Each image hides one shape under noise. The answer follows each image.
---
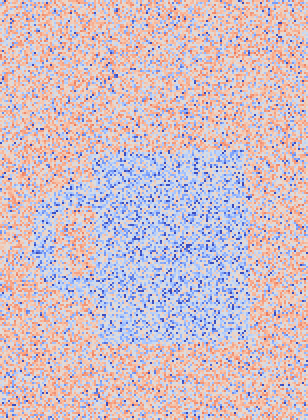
cup
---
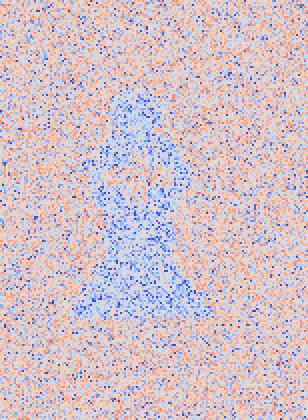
chess bishop
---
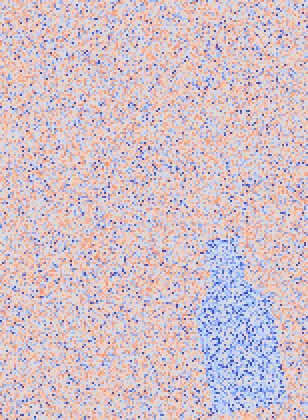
bottle
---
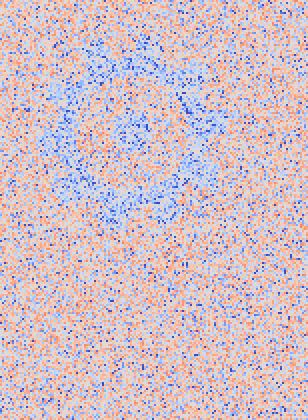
gear
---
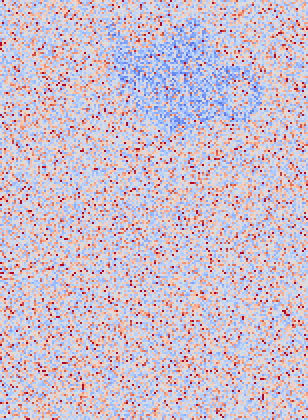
teapot
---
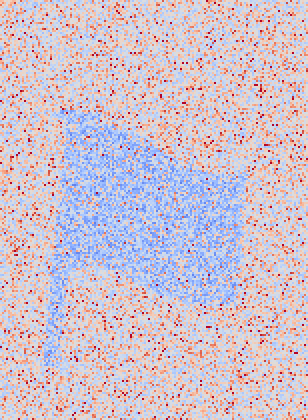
flag
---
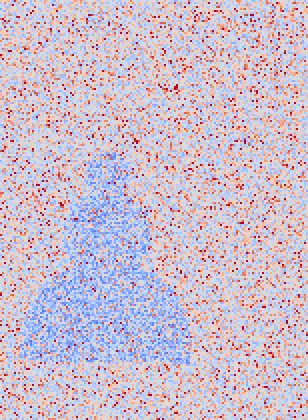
chess pawn
